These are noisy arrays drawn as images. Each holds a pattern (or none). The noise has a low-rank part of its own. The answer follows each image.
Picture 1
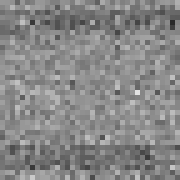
bands of rows
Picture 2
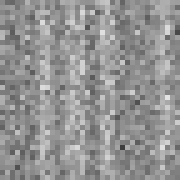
bands of columns
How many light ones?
4
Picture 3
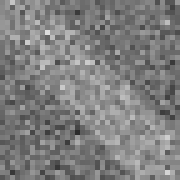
a diagonal band
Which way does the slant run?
top left to bottom right
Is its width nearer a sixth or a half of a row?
a half
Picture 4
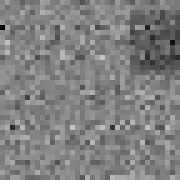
one block
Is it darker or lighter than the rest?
darker
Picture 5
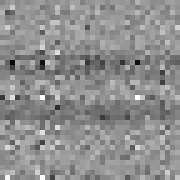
bands of rows
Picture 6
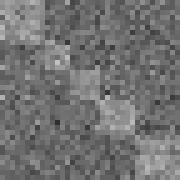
blocks along the diagonal
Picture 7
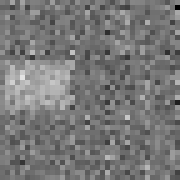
one block
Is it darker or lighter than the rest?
lighter
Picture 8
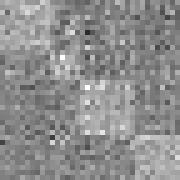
blocks along the diagonal
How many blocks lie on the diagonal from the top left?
4
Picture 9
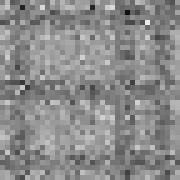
bands of rows crossing bands of columns
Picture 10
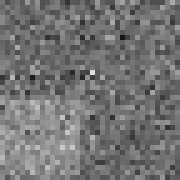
one block
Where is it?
bottom left
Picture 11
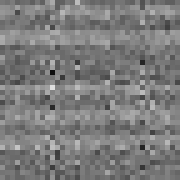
bands of rows
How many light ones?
5
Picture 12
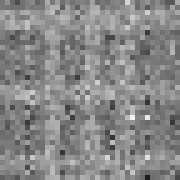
bands of rows crossing bands of columns
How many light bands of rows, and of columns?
3 and 3
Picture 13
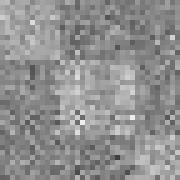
blocks along the diagonal
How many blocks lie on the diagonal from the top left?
3
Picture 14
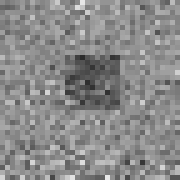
one block
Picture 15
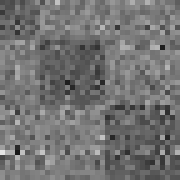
blocks along the diagonal
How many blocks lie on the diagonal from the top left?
3
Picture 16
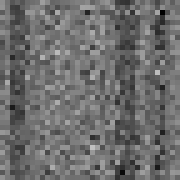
bands of columns
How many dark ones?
3
